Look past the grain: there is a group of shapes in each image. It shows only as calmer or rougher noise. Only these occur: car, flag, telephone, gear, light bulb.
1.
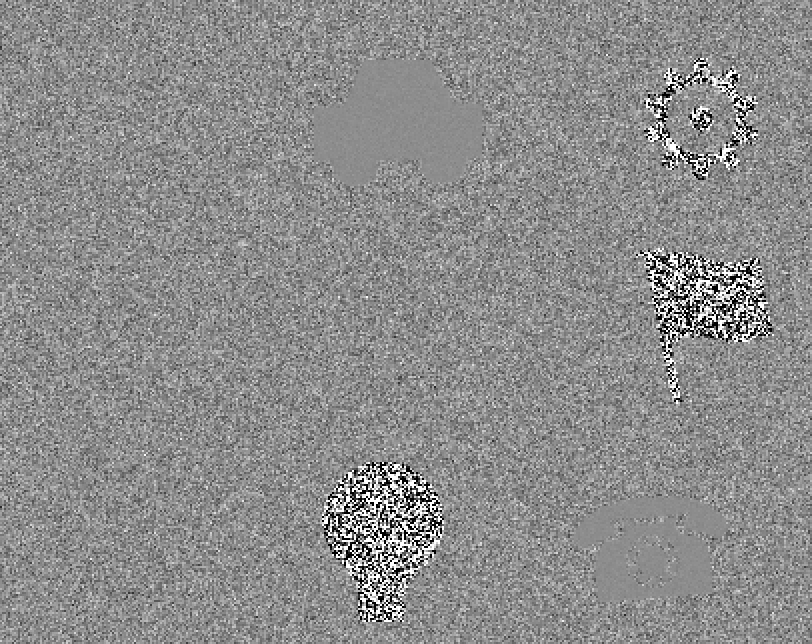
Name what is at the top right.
gear
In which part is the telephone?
bottom right
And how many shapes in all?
5
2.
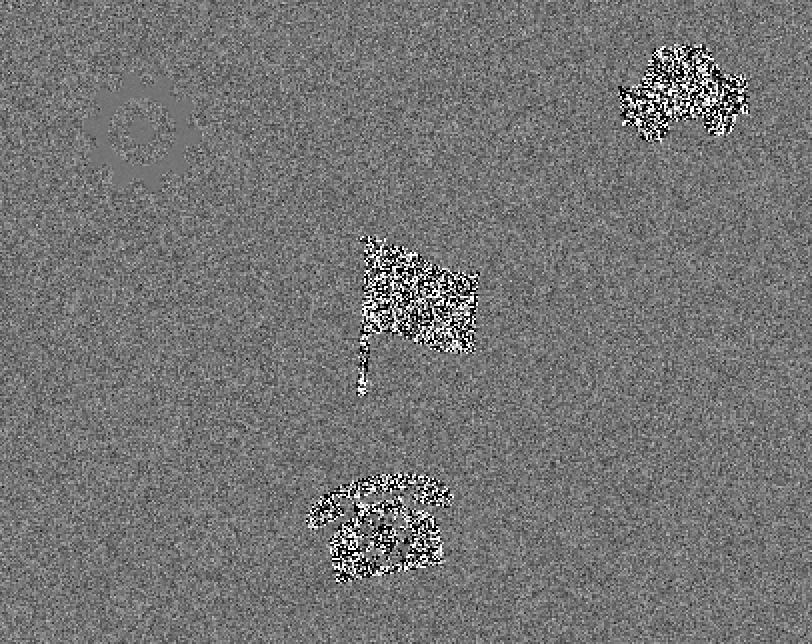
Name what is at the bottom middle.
telephone
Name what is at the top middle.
nothing
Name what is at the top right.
car
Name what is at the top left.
gear
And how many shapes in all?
4
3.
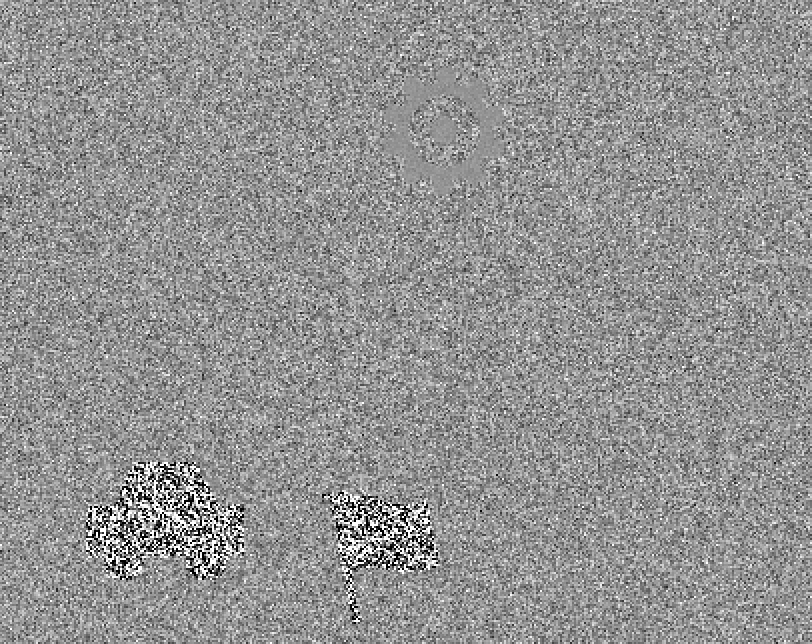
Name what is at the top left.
nothing
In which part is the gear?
top middle
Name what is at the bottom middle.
flag
